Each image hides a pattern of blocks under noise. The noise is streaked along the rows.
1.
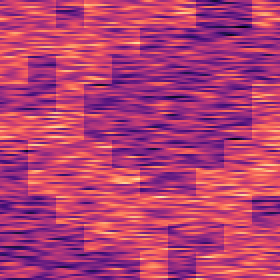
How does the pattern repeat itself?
mirrored about the diagonal from the bottom left
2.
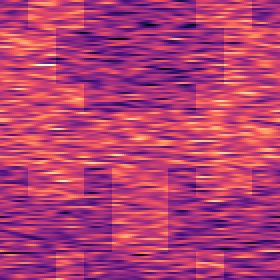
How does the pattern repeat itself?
left and right mirror each other
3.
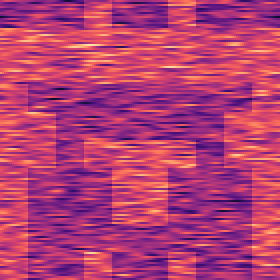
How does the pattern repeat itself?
left and right mirror each other
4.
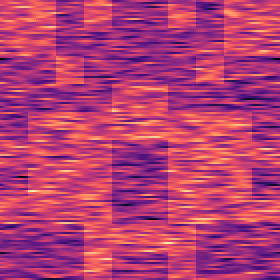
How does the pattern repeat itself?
left and right mirror each other
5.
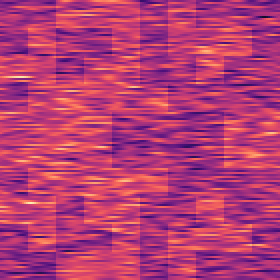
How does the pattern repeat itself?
top and bottom mirror each other
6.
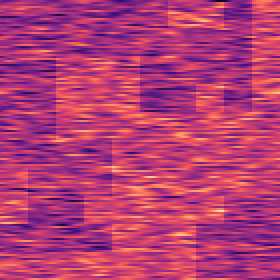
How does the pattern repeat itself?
mirrored about the diagonal from the top left
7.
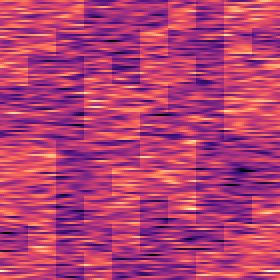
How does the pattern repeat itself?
the same after a half turn
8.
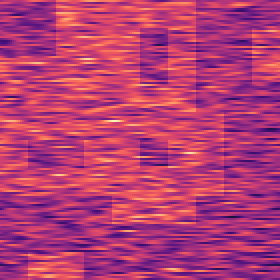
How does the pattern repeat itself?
mirrored about the diagonal from the top left
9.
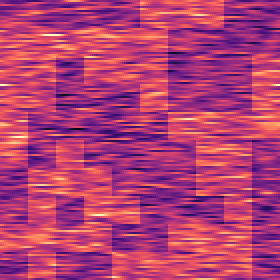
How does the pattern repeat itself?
mirrored about the diagonal from the bottom left
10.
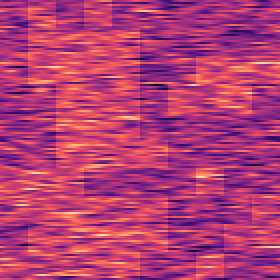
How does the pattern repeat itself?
no symmetry
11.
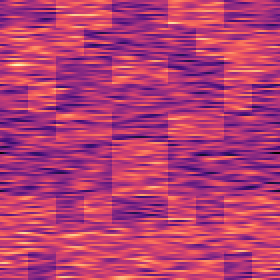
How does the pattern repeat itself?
left and right mirror each other
